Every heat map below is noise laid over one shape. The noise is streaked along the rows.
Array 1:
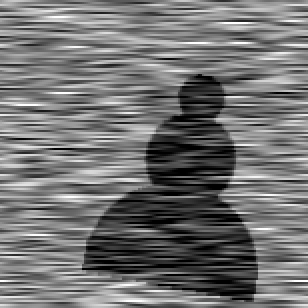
chess pawn
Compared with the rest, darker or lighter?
darker
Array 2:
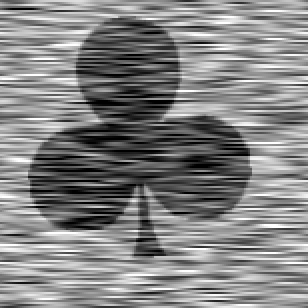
club
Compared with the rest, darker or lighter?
darker
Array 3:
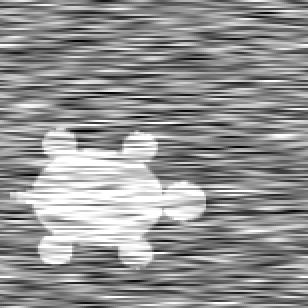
turtle
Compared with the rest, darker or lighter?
lighter
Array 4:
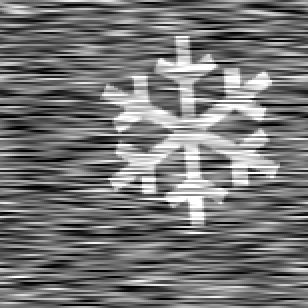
snowflake
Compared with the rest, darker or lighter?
lighter
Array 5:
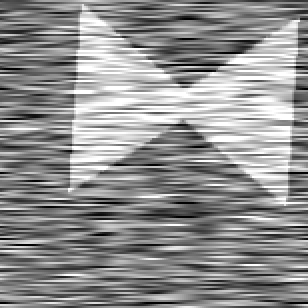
bow tie
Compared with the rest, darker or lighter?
lighter
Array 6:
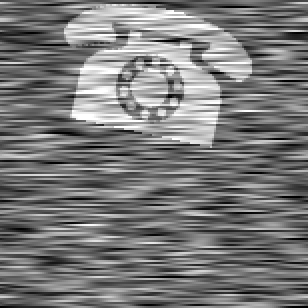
telephone
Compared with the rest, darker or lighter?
lighter
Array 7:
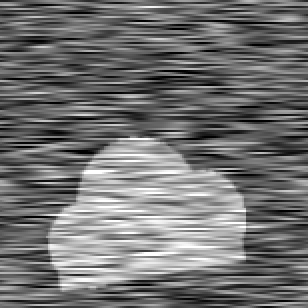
cloud
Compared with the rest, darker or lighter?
lighter
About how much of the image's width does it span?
two thirds
